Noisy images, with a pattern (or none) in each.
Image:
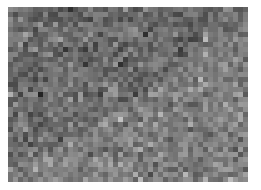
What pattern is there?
a sharp edge
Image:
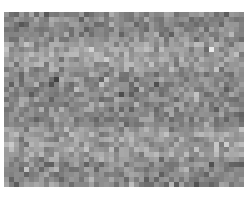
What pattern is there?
horizontal stripes
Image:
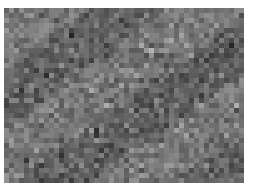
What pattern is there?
diagonal stripes
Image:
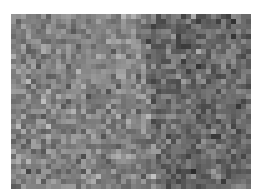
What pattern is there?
a sharp edge
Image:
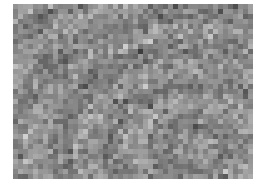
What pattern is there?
rings round one point
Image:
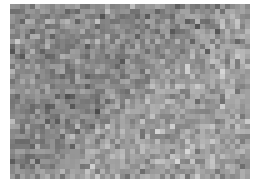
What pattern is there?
a sharp edge
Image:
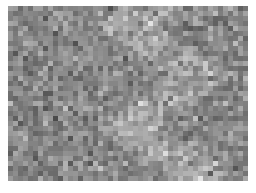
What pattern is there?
a wavy band
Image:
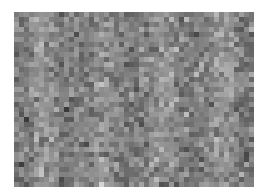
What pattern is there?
vertical stripes
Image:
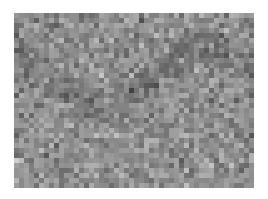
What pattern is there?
a wavy band
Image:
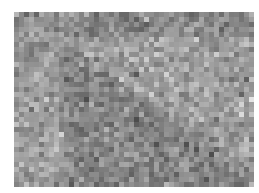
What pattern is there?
spokes from one point
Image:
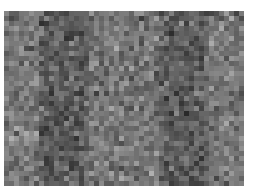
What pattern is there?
vertical stripes
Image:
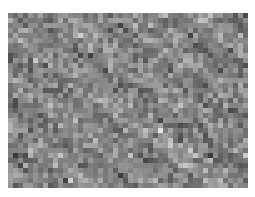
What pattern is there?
diagonal stripes
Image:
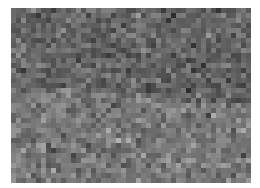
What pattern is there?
a sharp edge
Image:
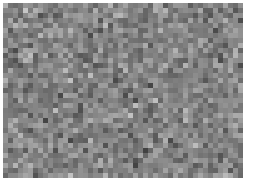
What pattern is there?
only noise
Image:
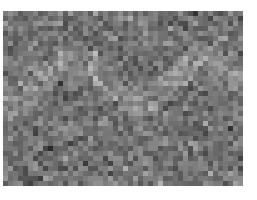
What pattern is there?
a wavy band
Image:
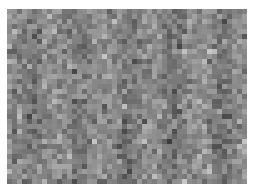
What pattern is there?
vertical stripes
